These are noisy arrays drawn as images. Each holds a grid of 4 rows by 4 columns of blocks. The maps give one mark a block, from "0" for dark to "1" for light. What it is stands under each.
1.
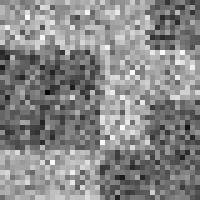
1 1 1 0
0 0 1 1
0 0 1 0
1 1 0 0
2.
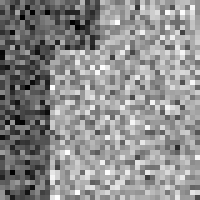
0 0 1 1
0 1 1 1
0 1 1 1
0 1 1 1
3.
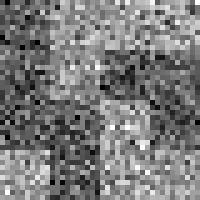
0 1 1 1
0 1 0 0
0 0 1 0
1 0 1 1
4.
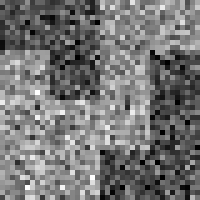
0 0 1 1
1 0 1 0
1 1 1 0
1 1 0 0
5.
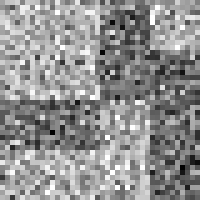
1 1 0 1
1 1 0 0
0 0 1 0
1 1 1 0
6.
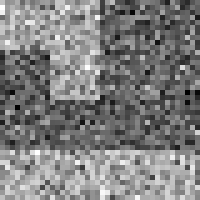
1 1 0 0
0 1 0 0
0 0 0 0
1 1 1 1
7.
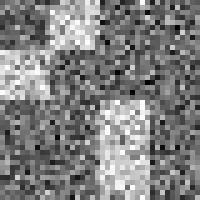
0 1 0 0
1 0 0 0
0 0 1 0
0 0 1 0
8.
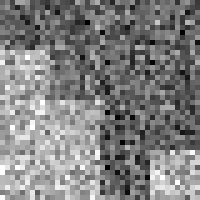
0 0 0 0
1 0 0 0
1 1 0 0
1 1 0 1
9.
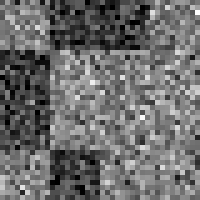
1 0 0 1
0 1 1 1
0 1 1 1
1 0 1 1
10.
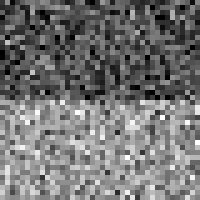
0 0 0 0
0 0 0 0
1 1 1 1
1 1 1 1
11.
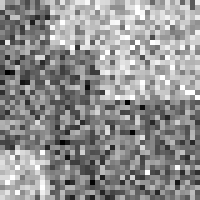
0 1 1 1
0 0 1 1
0 0 0 0
1 0 0 0
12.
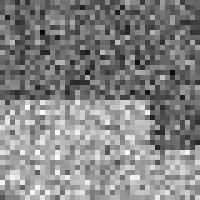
0 0 0 0
0 0 0 0
1 1 1 0
1 1 1 1
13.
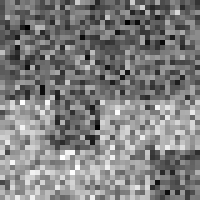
0 0 0 0
0 0 0 0
1 0 1 1
1 1 1 0
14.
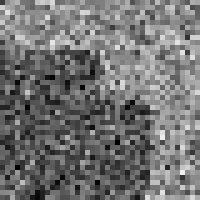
1 1 1 1
0 0 1 1
0 0 0 1
0 0 0 1
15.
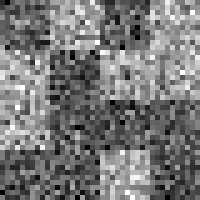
0 1 0 1
1 0 1 1
1 0 0 0
0 0 1 0
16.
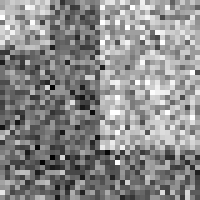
1 0 1 1
0 0 1 1
0 0 1 1
0 0 0 0
